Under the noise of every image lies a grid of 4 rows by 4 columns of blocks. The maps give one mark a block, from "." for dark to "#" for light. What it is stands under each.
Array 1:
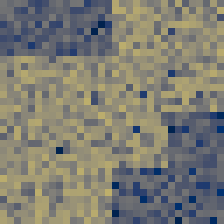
. . # #
# # # #
# # # .
# # . .
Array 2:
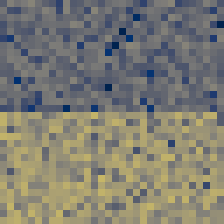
. . . .
. . . .
# # # #
# # # #
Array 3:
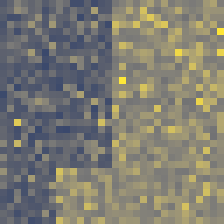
. . # #
. . # #
. . # #
. # # #
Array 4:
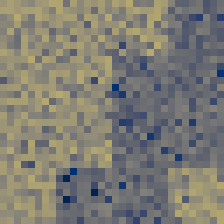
# # # .
# # . .
# # . .
# . . #
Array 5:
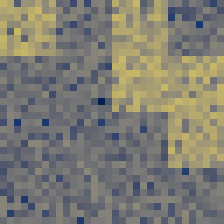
# . # .
. . # #
. . . #
. . . .
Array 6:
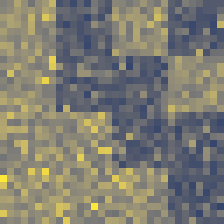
# . # .
# . . #
# # . .
# # # .
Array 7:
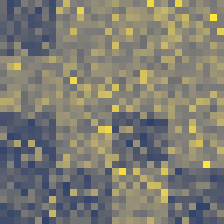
. # # #
# # # #
. # . #
. . # .
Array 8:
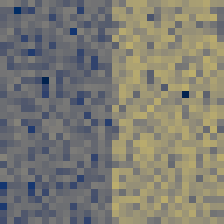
. . # #
. . # #
. . # #
. . # #
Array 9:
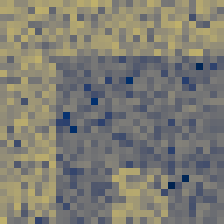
# # # #
# . . .
# . . .
# . # .
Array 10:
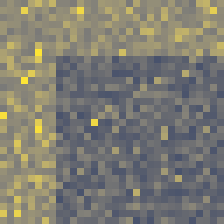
# # # #
# . . .
# . . .
# . . .
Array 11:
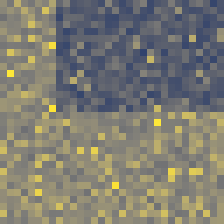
# . . .
# . . .
# # # #
# # # #
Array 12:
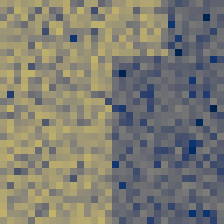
# # # .
# # . .
# # . .
# # . .
